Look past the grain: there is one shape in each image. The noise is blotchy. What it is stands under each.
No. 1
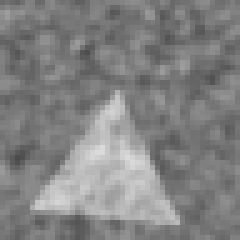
triangle
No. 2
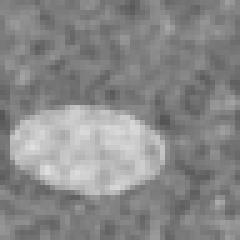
ellipse
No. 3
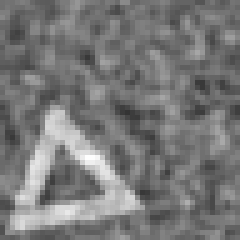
triangle frame
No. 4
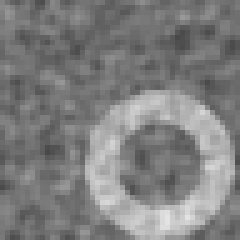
ring
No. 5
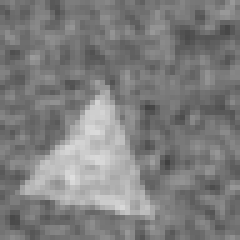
triangle
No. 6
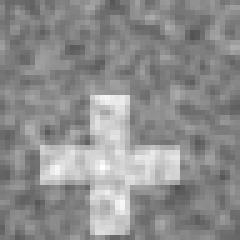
cross
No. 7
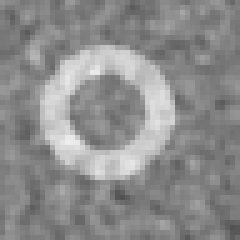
ring
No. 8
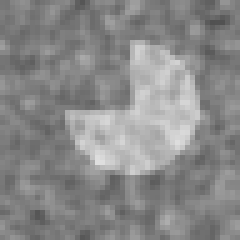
disc with a wedge cut out
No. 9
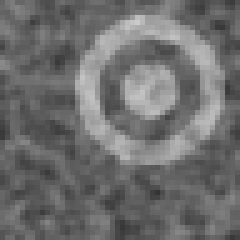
bullseye
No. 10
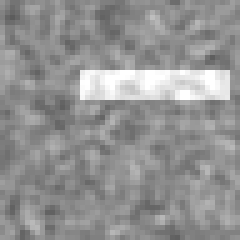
bar
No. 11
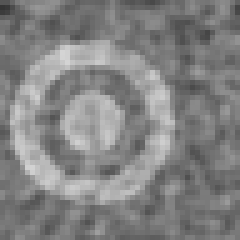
bullseye
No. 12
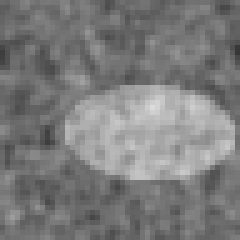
ellipse
